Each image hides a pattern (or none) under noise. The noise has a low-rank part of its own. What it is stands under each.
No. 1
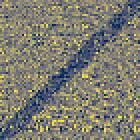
a diagonal band
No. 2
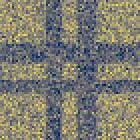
bands of rows crossing bands of columns
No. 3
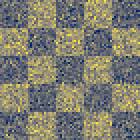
a checkerboard
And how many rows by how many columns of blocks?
5 by 5
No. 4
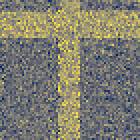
bands of rows crossing bands of columns
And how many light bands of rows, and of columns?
1 and 1
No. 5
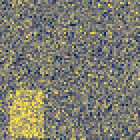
one block
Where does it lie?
bottom left
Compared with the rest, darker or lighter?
lighter
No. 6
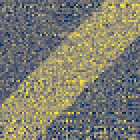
a diagonal band
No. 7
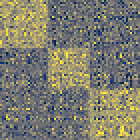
blocks along the diagonal
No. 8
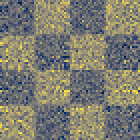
a checkerboard
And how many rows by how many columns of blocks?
4 by 4
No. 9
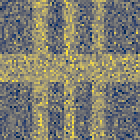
bands of rows crossing bands of columns
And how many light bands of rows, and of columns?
1 and 3
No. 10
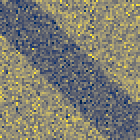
a diagonal band
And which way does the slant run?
top left to bottom right
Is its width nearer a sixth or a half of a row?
a half
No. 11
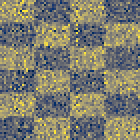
a checkerboard
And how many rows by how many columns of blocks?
6 by 4
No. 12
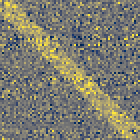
a diagonal band
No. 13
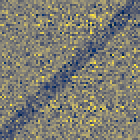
a diagonal band
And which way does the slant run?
bottom left to top right
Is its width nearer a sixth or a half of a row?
a sixth
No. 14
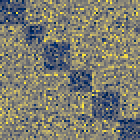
blocks along the diagonal
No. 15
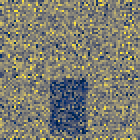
one block
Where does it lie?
bottom middle
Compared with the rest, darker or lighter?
darker
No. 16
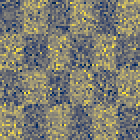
a checkerboard
